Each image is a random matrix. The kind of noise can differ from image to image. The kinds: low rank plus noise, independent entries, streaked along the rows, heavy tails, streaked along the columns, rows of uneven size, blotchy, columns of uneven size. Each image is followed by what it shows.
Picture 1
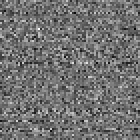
rows of uneven size
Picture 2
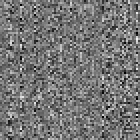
columns of uneven size
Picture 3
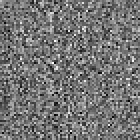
low rank plus noise
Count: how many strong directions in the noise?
three or four
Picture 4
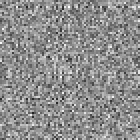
low rank plus noise
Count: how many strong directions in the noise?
one
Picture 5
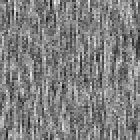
streaked along the columns
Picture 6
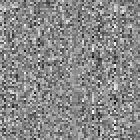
columns of uneven size
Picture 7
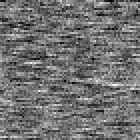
streaked along the rows
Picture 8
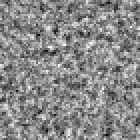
blotchy
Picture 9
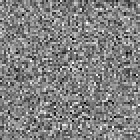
low rank plus noise
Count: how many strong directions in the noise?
one
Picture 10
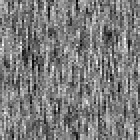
streaked along the columns
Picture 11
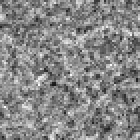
blotchy
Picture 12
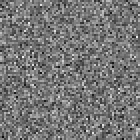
independent entries
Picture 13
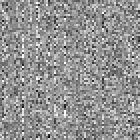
columns of uneven size
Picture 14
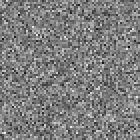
independent entries
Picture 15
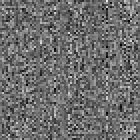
columns of uneven size
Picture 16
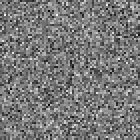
independent entries
